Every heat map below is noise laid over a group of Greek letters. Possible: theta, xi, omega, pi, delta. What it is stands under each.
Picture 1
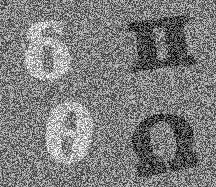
top left: light delta; top right: dark pi; bottom left: light theta; bottom right: dark omega
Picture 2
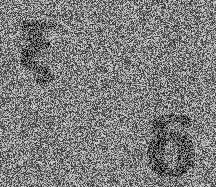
top left: dark xi; bottom right: dark delta
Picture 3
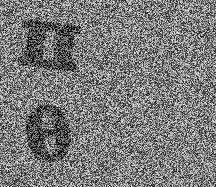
top left: dark pi; bottom left: dark theta
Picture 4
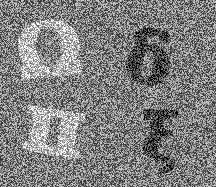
top left: light omega; top right: dark delta; bottom left: light pi; bottom right: dark xi
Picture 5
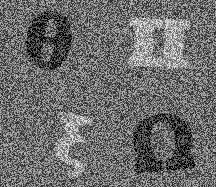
top left: dark theta; top right: light pi; bottom left: light xi; bottom right: dark omega
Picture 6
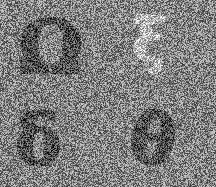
top left: dark omega; top right: light xi; bottom left: dark delta; bottom right: dark theta
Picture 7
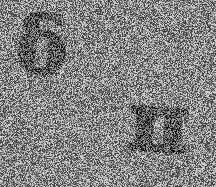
top left: dark delta; bottom right: dark pi
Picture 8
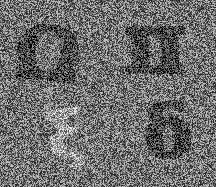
top left: dark omega; top right: dark pi; bottom left: light xi; bottom right: dark delta
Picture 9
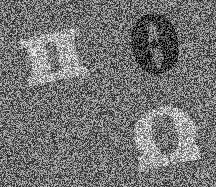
top left: light pi; top right: dark theta; bottom right: light omega
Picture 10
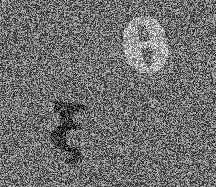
top right: light theta; bottom left: dark xi
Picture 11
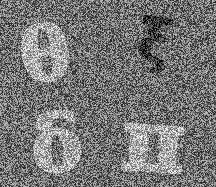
top left: light theta; top right: dark xi; bottom left: light delta; bottom right: light pi
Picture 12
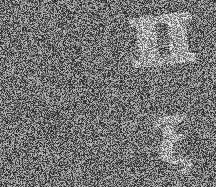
top right: light pi; bottom right: light xi
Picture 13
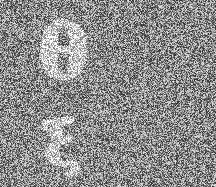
top left: light theta; bottom left: light xi
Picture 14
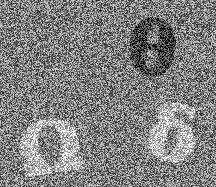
top right: dark theta; bottom left: light omega; bottom right: light delta
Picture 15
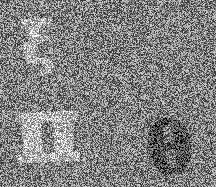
top left: light xi; bottom left: light pi; bottom right: dark theta
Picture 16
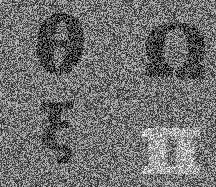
top left: dark theta; top right: dark omega; bottom left: dark xi; bottom right: light pi
